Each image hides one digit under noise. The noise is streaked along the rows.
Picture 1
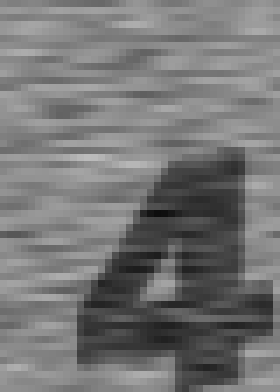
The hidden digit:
4
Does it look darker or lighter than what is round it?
darker
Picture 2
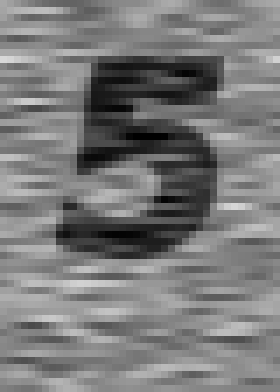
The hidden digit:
5
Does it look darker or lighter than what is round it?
darker
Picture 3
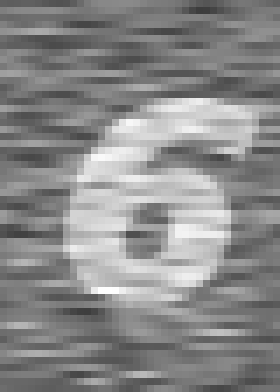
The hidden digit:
6
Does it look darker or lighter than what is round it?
lighter
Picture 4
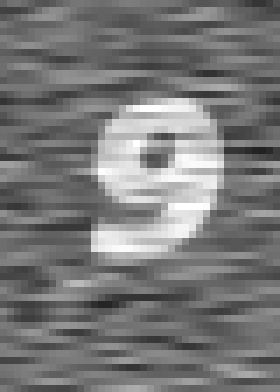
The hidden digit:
9
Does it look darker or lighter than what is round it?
lighter
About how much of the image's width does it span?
half
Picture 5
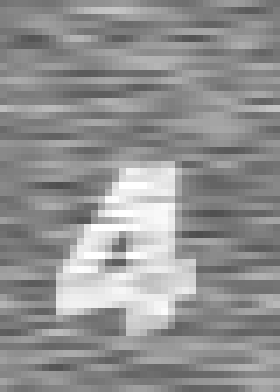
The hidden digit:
4
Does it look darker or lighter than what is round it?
lighter
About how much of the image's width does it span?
half
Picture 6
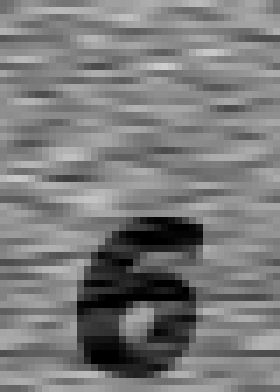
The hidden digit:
6
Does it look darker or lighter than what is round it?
darker
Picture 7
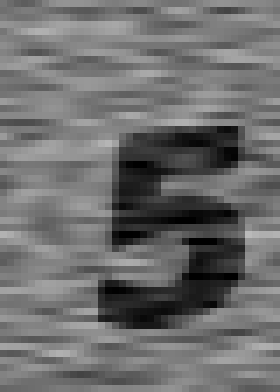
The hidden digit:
5
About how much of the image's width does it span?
half
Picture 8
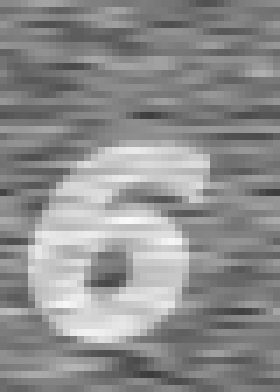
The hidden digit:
6
